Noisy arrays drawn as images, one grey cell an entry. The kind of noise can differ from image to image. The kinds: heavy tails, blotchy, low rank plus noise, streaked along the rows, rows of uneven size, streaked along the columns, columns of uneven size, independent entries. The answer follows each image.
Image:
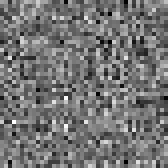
low rank plus noise
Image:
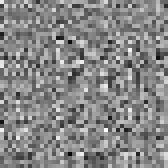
low rank plus noise
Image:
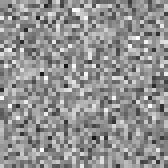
independent entries
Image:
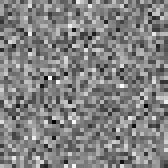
independent entries
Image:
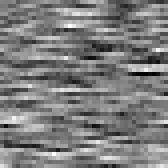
streaked along the rows
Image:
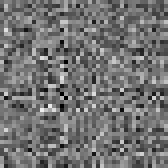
low rank plus noise
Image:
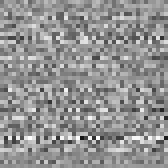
rows of uneven size
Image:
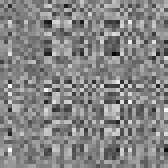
low rank plus noise
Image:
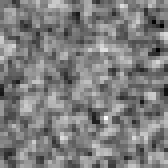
blotchy
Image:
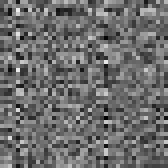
low rank plus noise
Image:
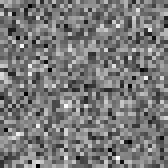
independent entries
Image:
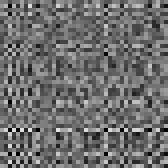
low rank plus noise
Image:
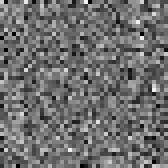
low rank plus noise
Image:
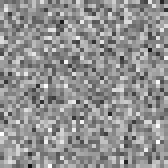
independent entries
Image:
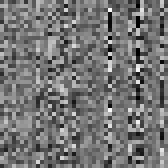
columns of uneven size
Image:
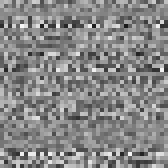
rows of uneven size
